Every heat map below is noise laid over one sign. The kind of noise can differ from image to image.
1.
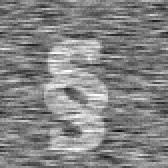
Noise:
streaked along the rows
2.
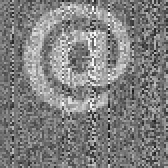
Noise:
columns of uneven size
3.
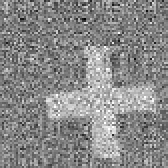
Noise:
low rank plus noise
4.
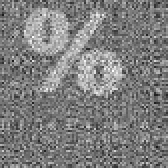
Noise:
low rank plus noise
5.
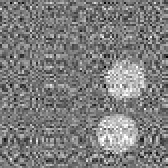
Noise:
low rank plus noise
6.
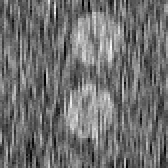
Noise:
streaked along the columns
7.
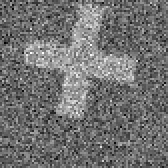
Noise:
independent entries
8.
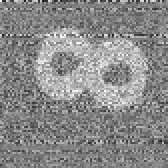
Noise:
rows of uneven size
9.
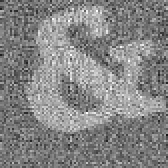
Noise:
low rank plus noise
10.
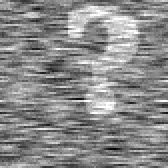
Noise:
streaked along the rows
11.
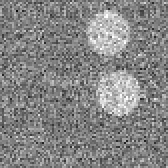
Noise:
low rank plus noise
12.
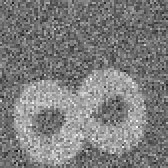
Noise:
independent entries
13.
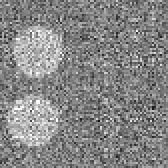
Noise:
low rank plus noise
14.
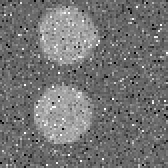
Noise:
heavy tails
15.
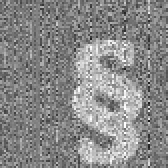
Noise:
columns of uneven size
